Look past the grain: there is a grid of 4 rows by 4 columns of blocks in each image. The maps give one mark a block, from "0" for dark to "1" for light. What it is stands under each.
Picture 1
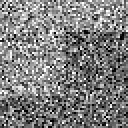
1 1 1 1
1 1 0 0
1 1 0 0
0 0 0 0
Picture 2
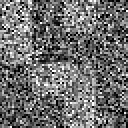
1 0 1 0
1 0 0 0
0 1 1 0
0 0 1 0
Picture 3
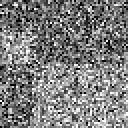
0 0 0 0
1 0 0 0
0 1 1 1
0 1 1 1
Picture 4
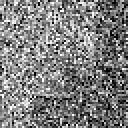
1 1 1 0
1 1 1 0
1 1 0 0
1 0 0 0
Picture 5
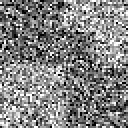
0 0 1 1
0 0 0 1
1 1 0 0
1 1 0 0
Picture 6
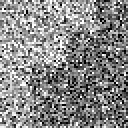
1 1 1 0
1 1 0 0
1 0 0 0
1 0 0 0
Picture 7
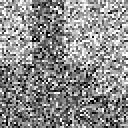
1 0 1 1
1 0 1 1
0 0 0 1
0 0 0 0
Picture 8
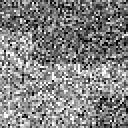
0 0 0 0
1 0 0 0
1 1 1 1
1 1 1 0
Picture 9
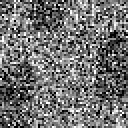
1 0 1 1
1 1 1 0
0 1 1 0
0 1 1 1
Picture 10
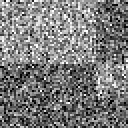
1 1 1 0
1 1 1 0
0 0 0 1
0 0 0 0
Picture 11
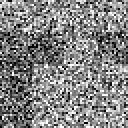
1 1 1 1
0 0 1 0
0 1 1 1
0 1 1 1
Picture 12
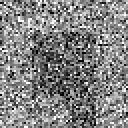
1 1 1 1
1 0 0 1
1 0 0 1
1 1 0 1
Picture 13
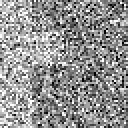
1 0 0 0
1 1 0 0
1 0 0 0
1 0 0 0
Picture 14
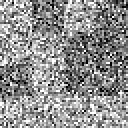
1 0 1 0
1 1 0 0
0 1 0 0
1 1 1 1
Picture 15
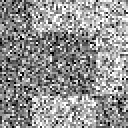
0 1 1 1
0 0 0 1
0 0 0 1
0 1 1 0
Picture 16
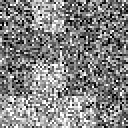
0 1 0 0
0 0 0 0
0 1 0 0
1 1 1 0
